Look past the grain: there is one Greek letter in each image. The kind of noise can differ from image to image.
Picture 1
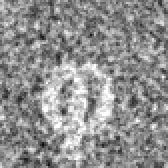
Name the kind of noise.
blotchy
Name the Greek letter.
phi
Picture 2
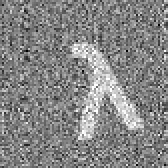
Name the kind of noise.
low rank plus noise
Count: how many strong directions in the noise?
three or four
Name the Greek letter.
lambda
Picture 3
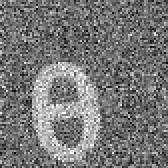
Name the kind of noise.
low rank plus noise
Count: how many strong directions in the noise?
five to eight
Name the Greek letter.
theta
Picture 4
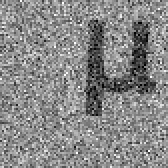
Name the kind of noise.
independent entries
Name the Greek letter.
mu
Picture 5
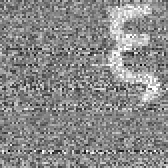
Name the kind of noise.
rows of uneven size
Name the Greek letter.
xi
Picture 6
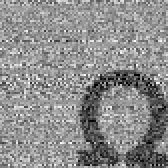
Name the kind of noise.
rows of uneven size
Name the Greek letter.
omega
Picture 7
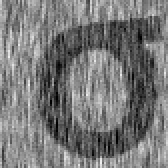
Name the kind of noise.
streaked along the columns
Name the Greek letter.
sigma
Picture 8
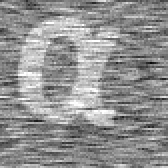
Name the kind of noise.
streaked along the rows
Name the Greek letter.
alpha
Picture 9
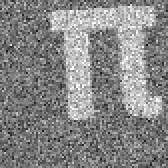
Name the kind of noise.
independent entries
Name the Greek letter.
pi
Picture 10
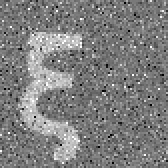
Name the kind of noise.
heavy tails
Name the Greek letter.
xi
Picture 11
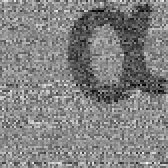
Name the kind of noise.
rows of uneven size
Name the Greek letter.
alpha
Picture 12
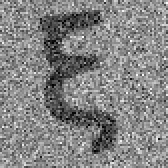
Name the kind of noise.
independent entries
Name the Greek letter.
xi
